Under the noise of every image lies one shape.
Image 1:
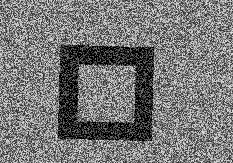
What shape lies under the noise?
square frame
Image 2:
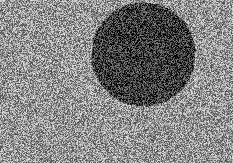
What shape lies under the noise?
disc
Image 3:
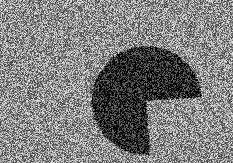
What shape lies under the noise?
disc with a wedge cut out
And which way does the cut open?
down and right
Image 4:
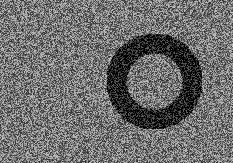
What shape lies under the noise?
ring
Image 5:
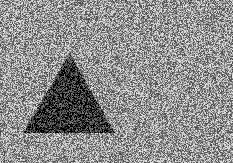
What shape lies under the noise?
triangle
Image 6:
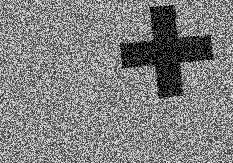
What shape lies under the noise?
cross
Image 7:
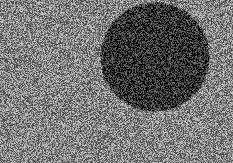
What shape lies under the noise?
disc
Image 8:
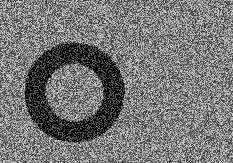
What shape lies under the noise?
ring
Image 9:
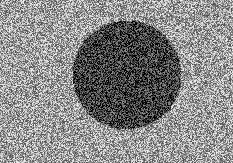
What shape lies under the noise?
disc
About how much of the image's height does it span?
two thirds
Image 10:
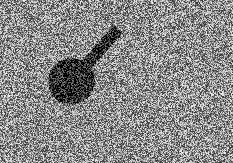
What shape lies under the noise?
lollipop
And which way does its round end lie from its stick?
down and left
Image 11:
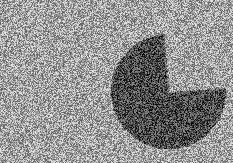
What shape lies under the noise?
disc with a wedge cut out
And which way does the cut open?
up and right
